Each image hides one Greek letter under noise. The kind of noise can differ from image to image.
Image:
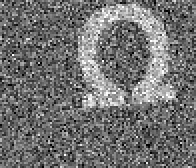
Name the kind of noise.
independent entries
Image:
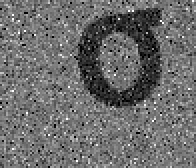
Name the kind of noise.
heavy tails
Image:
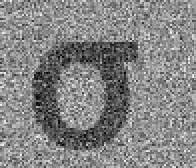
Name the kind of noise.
low rank plus noise
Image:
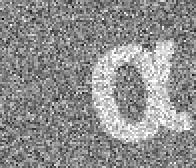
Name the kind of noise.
independent entries
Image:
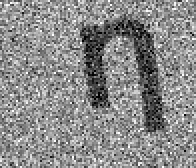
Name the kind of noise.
independent entries
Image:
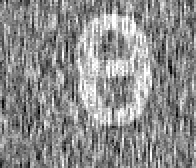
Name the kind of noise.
streaked along the columns
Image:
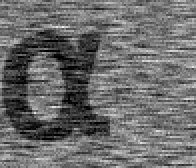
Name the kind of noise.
streaked along the rows
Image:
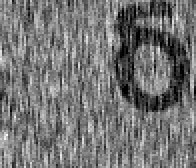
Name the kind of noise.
streaked along the columns
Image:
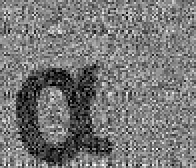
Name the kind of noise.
low rank plus noise
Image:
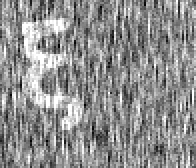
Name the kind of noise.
streaked along the columns
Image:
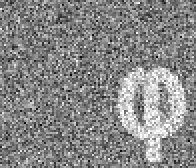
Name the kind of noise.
independent entries
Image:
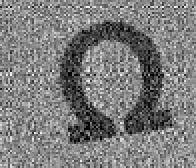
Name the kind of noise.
low rank plus noise
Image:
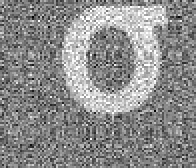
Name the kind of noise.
low rank plus noise
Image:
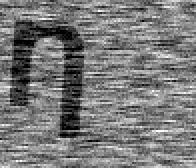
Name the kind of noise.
streaked along the rows
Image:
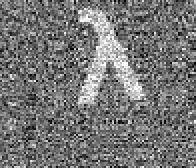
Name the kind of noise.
low rank plus noise
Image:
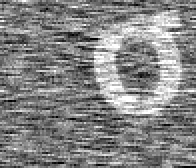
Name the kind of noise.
streaked along the rows
